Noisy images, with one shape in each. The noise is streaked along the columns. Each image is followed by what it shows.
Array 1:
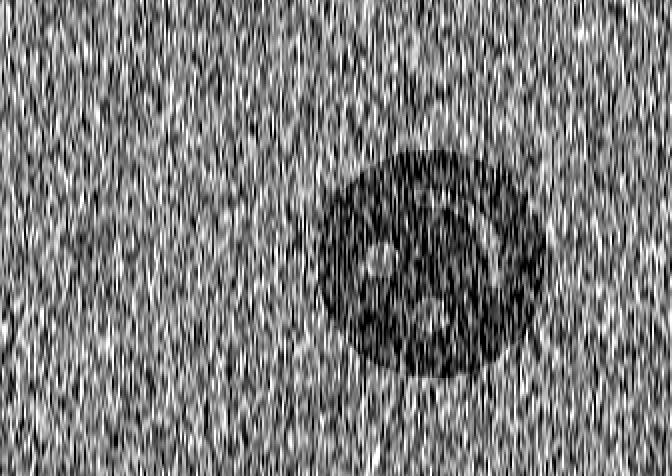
smiling face
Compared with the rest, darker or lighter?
darker
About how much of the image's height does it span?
half
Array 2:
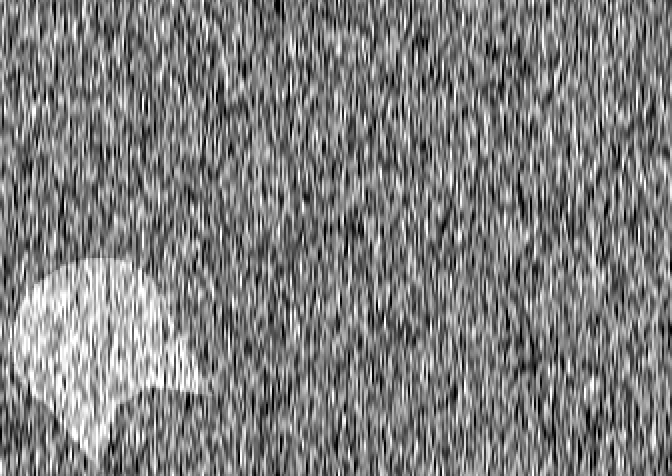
cat's head
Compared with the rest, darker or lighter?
lighter
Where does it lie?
bottom left
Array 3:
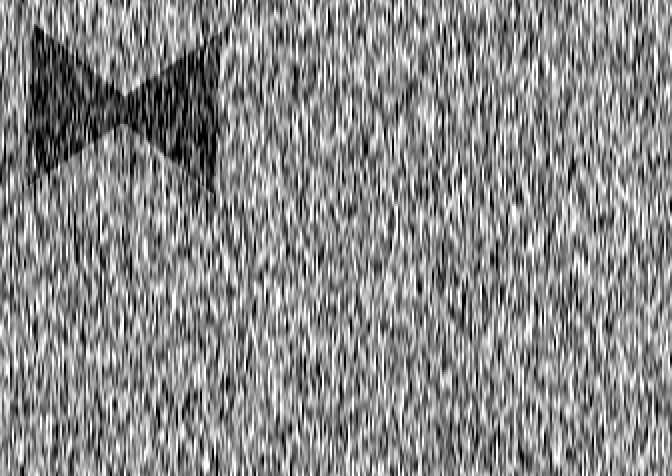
bow tie
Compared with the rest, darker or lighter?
darker
